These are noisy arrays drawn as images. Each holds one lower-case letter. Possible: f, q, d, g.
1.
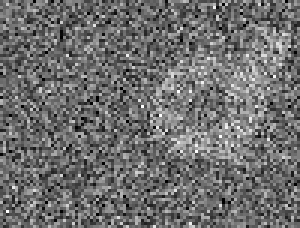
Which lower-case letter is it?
d
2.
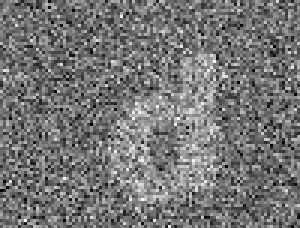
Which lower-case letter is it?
d
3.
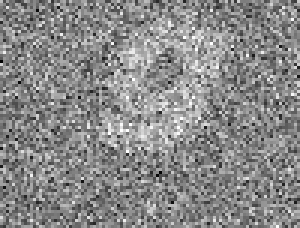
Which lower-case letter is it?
g
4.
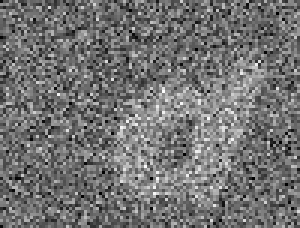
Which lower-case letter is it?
d
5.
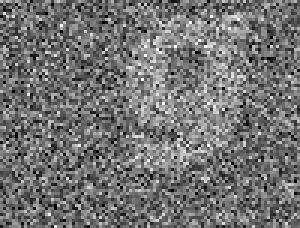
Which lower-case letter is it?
g
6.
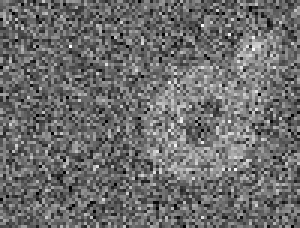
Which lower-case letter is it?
d
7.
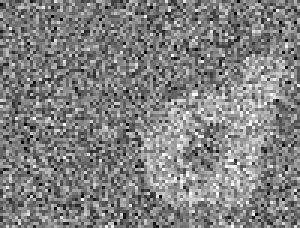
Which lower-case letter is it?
d
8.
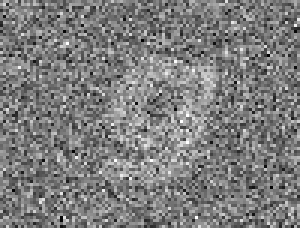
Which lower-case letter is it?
g
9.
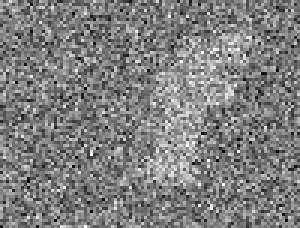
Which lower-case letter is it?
f
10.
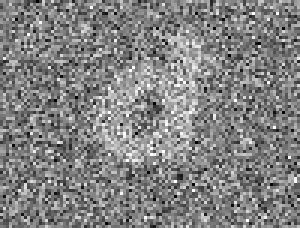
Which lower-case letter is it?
d
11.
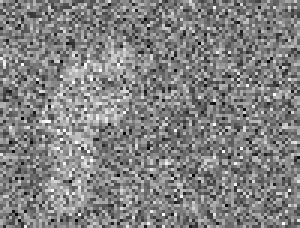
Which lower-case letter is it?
f
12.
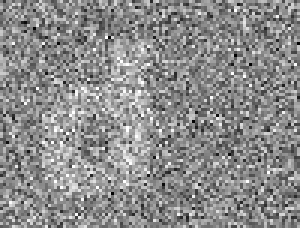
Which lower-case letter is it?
d
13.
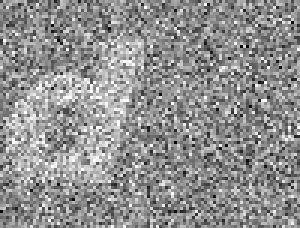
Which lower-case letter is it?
d
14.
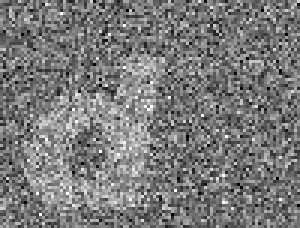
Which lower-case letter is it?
d
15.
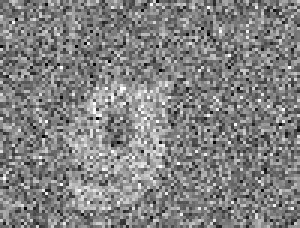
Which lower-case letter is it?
g
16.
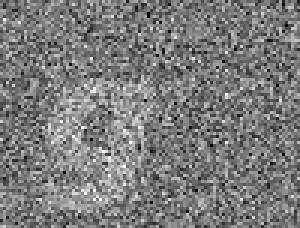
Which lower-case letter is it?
g
